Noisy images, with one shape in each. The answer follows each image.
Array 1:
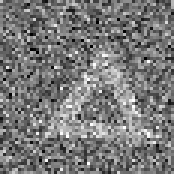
triangle frame
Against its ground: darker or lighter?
lighter
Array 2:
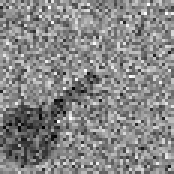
lollipop
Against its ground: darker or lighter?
darker
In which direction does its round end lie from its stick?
down and left
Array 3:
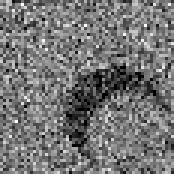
crescent
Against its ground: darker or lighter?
darker
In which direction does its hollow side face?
down and right
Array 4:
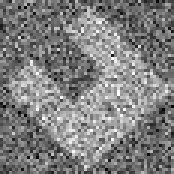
square with a notch
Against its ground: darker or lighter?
lighter
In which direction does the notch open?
up and left
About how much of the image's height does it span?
nearly all
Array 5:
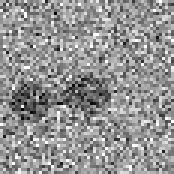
dumbbell
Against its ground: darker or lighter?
darker
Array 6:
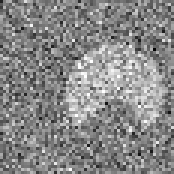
disc with a wedge cut out
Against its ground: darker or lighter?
lighter
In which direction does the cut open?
down
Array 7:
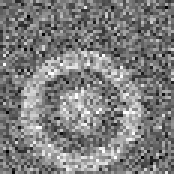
bullseye
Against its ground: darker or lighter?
lighter
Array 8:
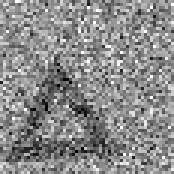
triangle frame
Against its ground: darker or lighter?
darker
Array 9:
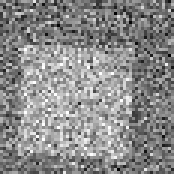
square
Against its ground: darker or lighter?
lighter
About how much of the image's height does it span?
two thirds
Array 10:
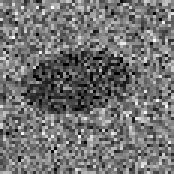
ellipse
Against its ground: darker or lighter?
darker
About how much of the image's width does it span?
two thirds
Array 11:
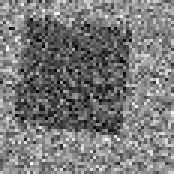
square
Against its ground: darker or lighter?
darker
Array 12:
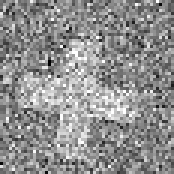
cross
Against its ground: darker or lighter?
lighter
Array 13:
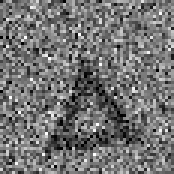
triangle frame
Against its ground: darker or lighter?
darker
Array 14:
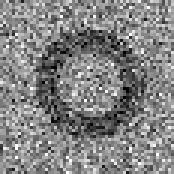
ring
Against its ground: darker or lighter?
darker
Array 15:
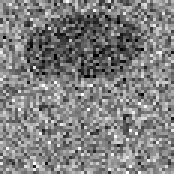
ellipse
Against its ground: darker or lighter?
darker
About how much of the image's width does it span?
two thirds
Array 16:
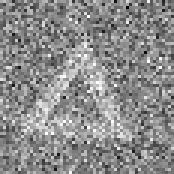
triangle frame
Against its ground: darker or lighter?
lighter
